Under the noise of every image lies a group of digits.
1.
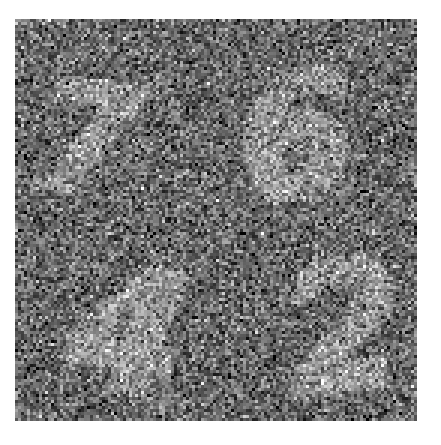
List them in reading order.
top left: 7; top right: 6; bottom left: 4; bottom right: 2
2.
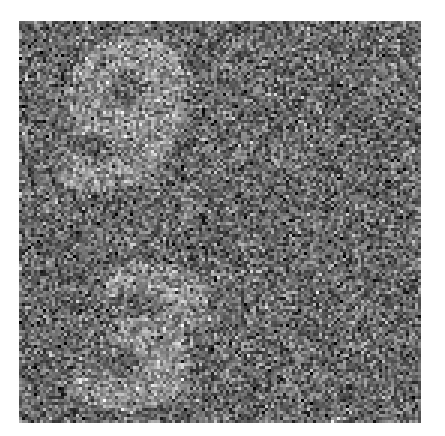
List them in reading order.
top left: 9; bottom left: 3
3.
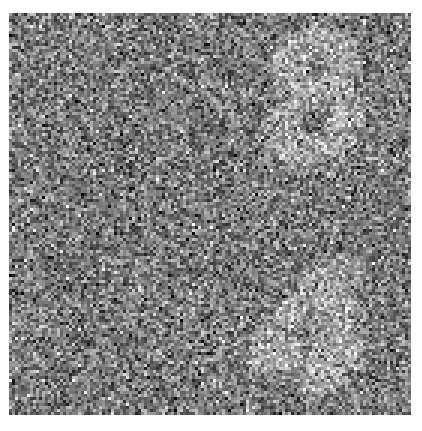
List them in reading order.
top right: 8; bottom right: 4
